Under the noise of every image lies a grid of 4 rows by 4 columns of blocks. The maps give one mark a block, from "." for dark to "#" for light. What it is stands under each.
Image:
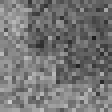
# . . .
# . . .
# # . .
# # # #
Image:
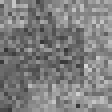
# . # #
. . . #
. . . #
. # # #
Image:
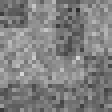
. # . #
# # . #
# # # .
. . . .
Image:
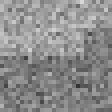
# # # #
# # # .
. . . .
. . . .
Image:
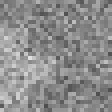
. . . .
# . . .
# # . .
# . . .
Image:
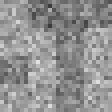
# . . .
# # . #
. # . #
# # . #
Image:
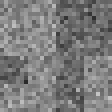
# # . .
# # . .
. # . #
# # . #
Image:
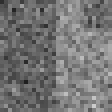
. . # .
. . # #
. . # #
. . # #
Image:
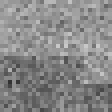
# # # #
# # # #
. . . #
. . . .
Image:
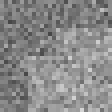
. . . .
. . # #
. # # #
. # # #
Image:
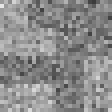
# . . .
# # . .
. . . #
# # . #
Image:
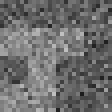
. . . .
# # # .
. # . .
# # . .
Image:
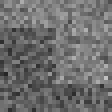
# # # #
. . # #
. . # #
. . . .
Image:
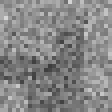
# # # #
# # . #
. . . #
# . . #
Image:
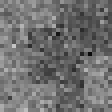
# # . .
# . . .
# . . #
# # . #
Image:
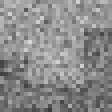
# # # #
# # # .
. # # .
. . . .
